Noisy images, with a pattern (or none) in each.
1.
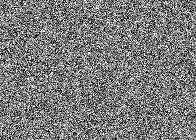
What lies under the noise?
only noise
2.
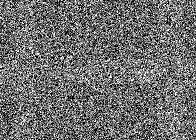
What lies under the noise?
bands of rows crossing bands of columns
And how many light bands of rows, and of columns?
1 and 2
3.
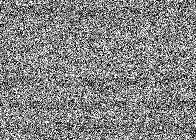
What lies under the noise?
bands of rows
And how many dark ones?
4
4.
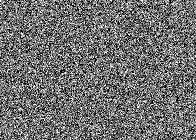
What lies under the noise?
only noise
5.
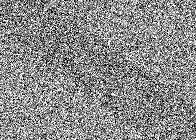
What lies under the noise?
a diagonal band
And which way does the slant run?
top left to bottom right
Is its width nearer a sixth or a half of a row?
a half
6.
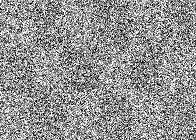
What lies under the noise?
a checkerboard
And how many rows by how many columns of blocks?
3 by 6
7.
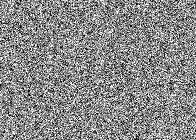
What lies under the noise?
only noise
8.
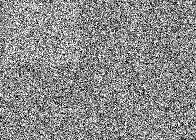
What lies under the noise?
one block
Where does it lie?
top left
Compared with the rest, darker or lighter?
lighter
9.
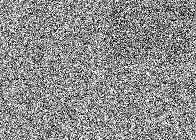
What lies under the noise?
one block
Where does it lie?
top right
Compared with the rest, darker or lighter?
darker
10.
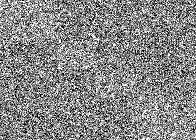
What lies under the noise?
blocks along the diagonal
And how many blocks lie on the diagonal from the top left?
4
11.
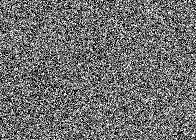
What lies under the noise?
only noise
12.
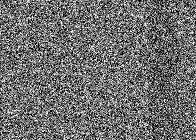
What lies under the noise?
one band of columns
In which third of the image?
right
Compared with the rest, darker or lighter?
darker
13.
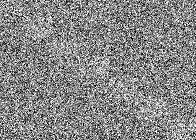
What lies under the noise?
blocks along the diagonal
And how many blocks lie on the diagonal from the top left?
7
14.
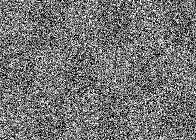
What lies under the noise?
a checkerboard
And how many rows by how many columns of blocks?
3 by 6
